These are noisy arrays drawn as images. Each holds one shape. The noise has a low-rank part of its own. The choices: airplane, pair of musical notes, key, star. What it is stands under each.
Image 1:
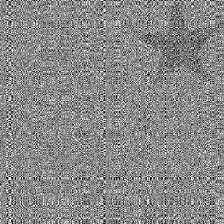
star
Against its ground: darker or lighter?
darker
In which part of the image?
top right
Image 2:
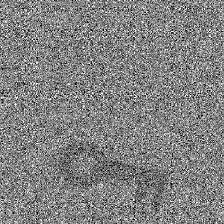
key
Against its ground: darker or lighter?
darker
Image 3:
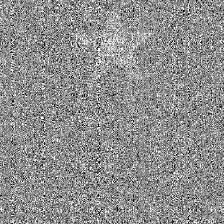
star
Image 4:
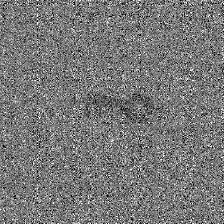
key
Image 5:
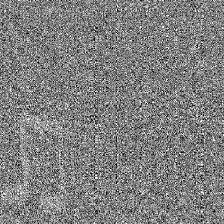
pair of musical notes
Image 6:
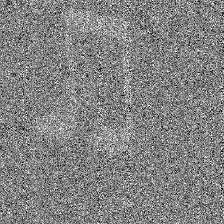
pair of musical notes
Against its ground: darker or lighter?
lighter
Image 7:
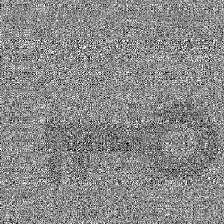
key
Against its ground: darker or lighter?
darker
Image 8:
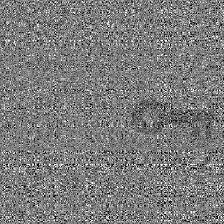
key
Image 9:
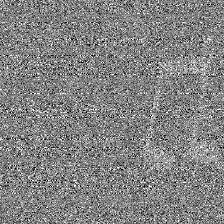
pair of musical notes
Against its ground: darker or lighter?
lighter
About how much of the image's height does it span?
half
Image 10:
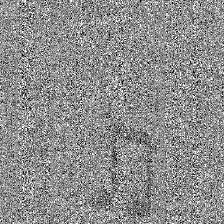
pair of musical notes
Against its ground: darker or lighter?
darker
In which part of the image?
bottom middle
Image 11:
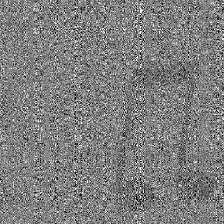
pair of musical notes
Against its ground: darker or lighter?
darker
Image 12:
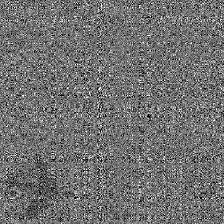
airplane
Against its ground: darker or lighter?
darker
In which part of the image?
bottom left
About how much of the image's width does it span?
a third
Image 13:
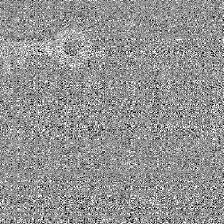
key
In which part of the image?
top left
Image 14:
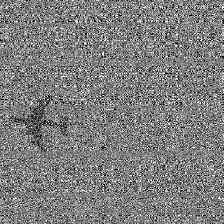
airplane
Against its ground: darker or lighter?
darker
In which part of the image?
middle left
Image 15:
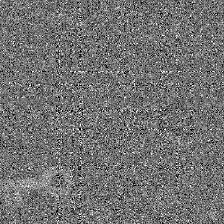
key
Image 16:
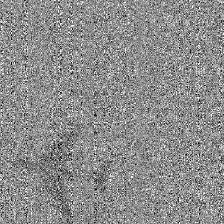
airplane
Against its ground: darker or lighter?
darker
